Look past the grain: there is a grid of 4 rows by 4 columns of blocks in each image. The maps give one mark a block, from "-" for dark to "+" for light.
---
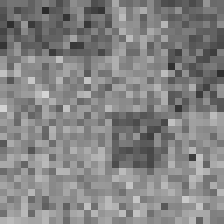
- - + -
+ + + -
+ + - +
+ + + +
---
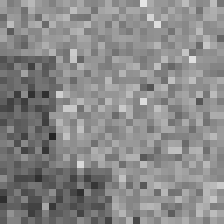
+ + + +
- + + +
- + + +
- - + +
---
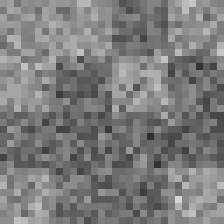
+ + - +
+ - + -
- - - -
+ - - +
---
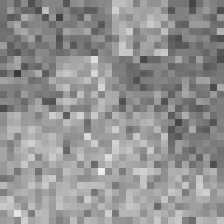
- - + -
- + - -
+ + + -
+ + + +
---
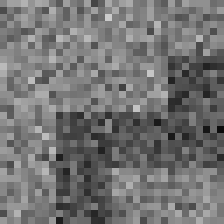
+ + + +
+ + + -
+ - - -
+ - + +
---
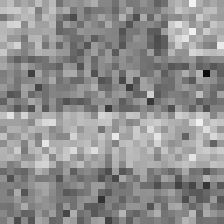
+ - - +
- - - -
+ + + +
- - - -
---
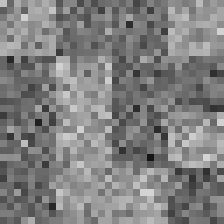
+ - - +
- + - -
- + - +
- + + -
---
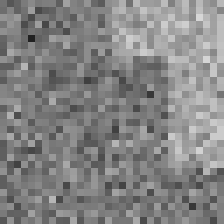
- - + +
- - - +
- - - +
- - - -
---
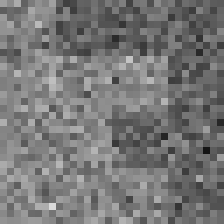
+ - - -
+ + + -
+ + - -
+ + + -
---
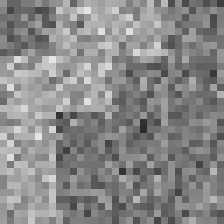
- + + -
+ + - -
+ - - -
+ - - -
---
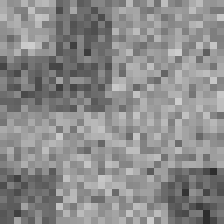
+ - + +
- - + +
+ + + +
- + + -
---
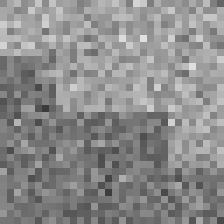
+ + + +
- + + +
- - - +
- - - -
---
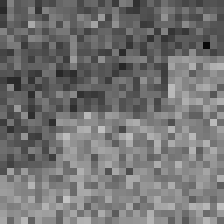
- - - -
- - - +
- + + +
+ + + +
